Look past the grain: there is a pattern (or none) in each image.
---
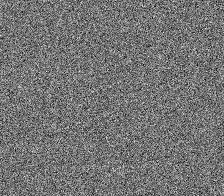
only noise
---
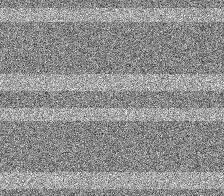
bands of rows
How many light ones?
4
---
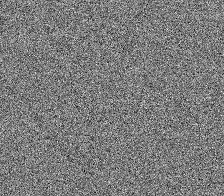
only noise
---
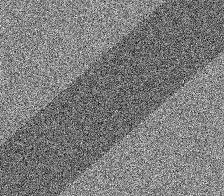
a diagonal band
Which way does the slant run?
bottom left to top right
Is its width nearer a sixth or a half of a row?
a half
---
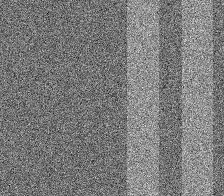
bands of columns
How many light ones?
2
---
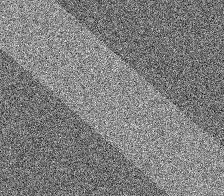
a diagonal band
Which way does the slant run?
top left to bottom right
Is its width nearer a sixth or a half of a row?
a half
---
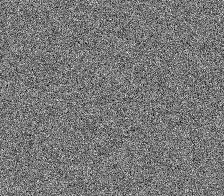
only noise
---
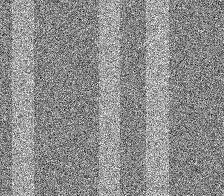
bands of columns
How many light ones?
3
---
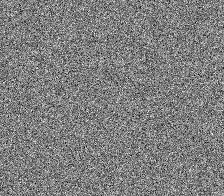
only noise
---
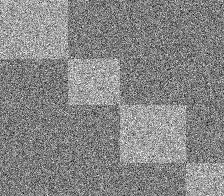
blocks along the diagonal
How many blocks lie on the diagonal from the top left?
4
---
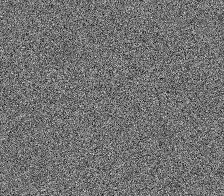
only noise
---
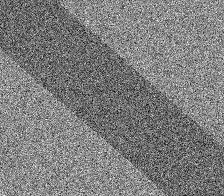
a diagonal band
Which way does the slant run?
top left to bottom right
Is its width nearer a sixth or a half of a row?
a half
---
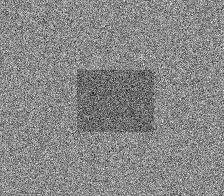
one block
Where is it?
centre
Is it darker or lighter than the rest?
darker
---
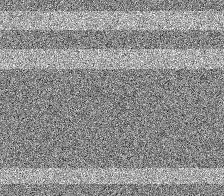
bands of rows
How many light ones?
3
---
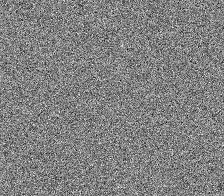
only noise
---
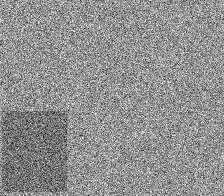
one block
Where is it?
bottom left
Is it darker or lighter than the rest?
darker
